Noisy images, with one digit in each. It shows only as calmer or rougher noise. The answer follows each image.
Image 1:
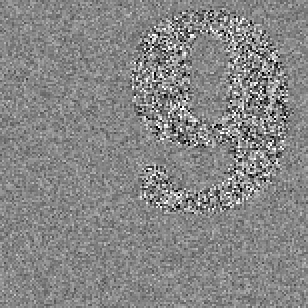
9
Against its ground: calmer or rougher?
rougher
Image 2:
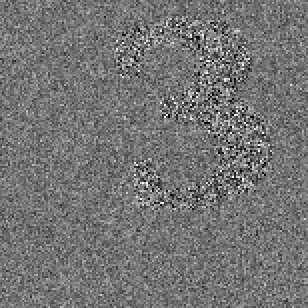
3
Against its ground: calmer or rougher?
rougher
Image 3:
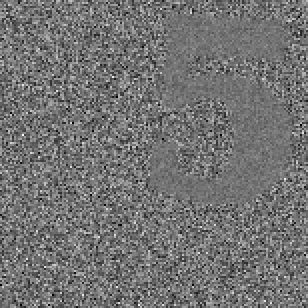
5
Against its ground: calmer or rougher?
calmer
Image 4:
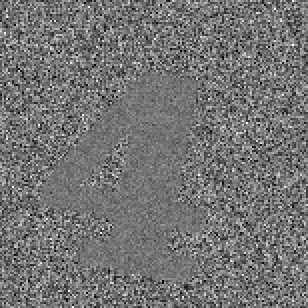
4
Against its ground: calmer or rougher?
calmer
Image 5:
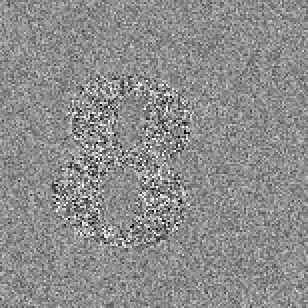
8
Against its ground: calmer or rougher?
rougher
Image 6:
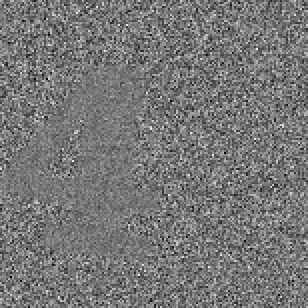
4
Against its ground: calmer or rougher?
calmer
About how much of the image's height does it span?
two thirds
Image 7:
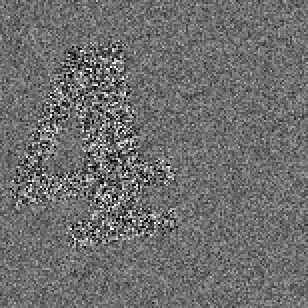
4
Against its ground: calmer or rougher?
rougher
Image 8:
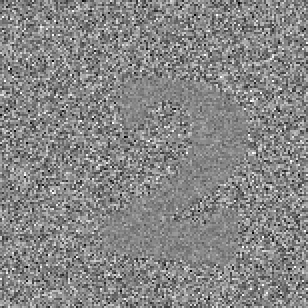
2
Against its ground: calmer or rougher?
calmer
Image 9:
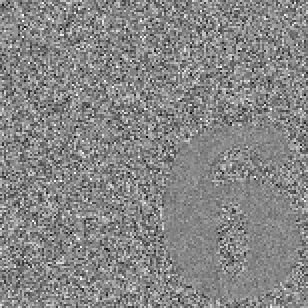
6
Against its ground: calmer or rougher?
calmer
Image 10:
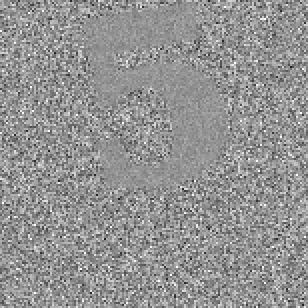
5
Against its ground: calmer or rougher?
calmer
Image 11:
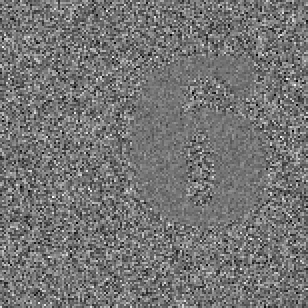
6
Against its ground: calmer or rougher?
calmer
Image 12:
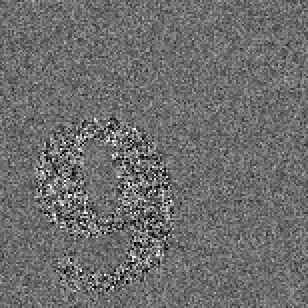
9
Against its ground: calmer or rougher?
rougher
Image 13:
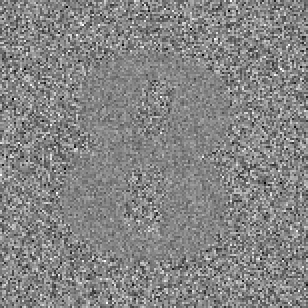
8
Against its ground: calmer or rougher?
calmer
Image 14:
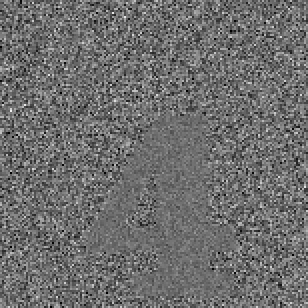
4
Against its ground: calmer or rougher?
calmer
